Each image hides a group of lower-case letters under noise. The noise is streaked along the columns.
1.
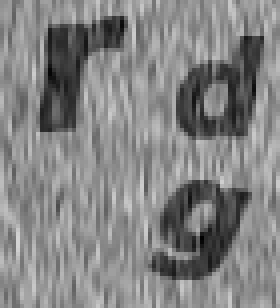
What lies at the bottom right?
g
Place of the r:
top left
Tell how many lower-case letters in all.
3
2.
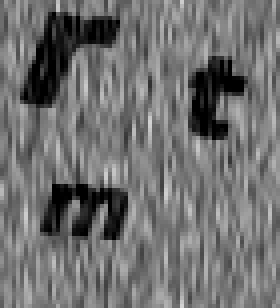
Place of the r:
top left
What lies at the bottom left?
m
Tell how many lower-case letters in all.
3
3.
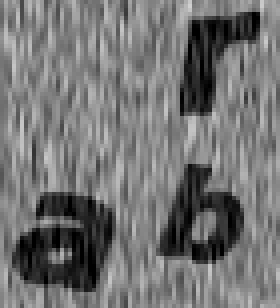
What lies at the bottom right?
b
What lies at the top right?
r
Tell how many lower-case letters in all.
3
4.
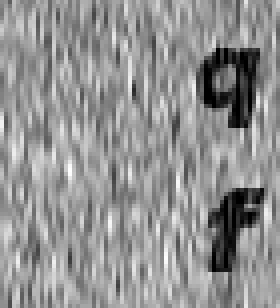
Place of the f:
bottom right
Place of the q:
top right
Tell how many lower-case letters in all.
2
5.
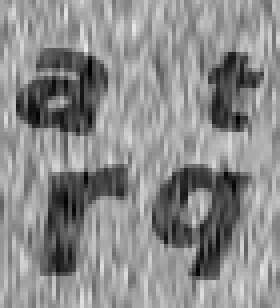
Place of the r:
bottom left
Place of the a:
top left
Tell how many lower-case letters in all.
4
